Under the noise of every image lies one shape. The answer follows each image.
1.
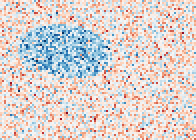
ellipse
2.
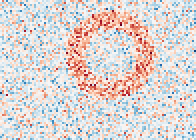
ring
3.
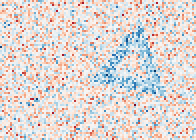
triangle frame
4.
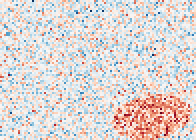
ellipse
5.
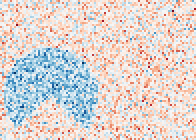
disc with a wedge cut out
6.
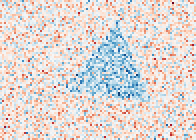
triangle
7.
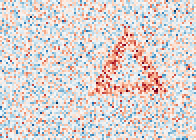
triangle frame
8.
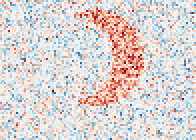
crescent
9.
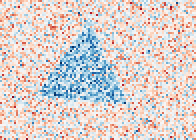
triangle
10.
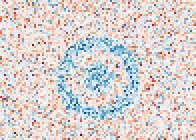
bullseye
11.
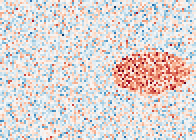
ellipse
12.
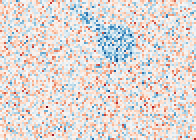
lollipop
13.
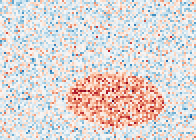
ellipse
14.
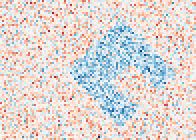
square with a notch
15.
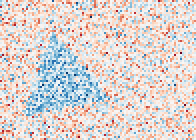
triangle
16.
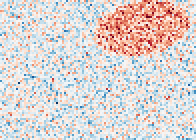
ellipse
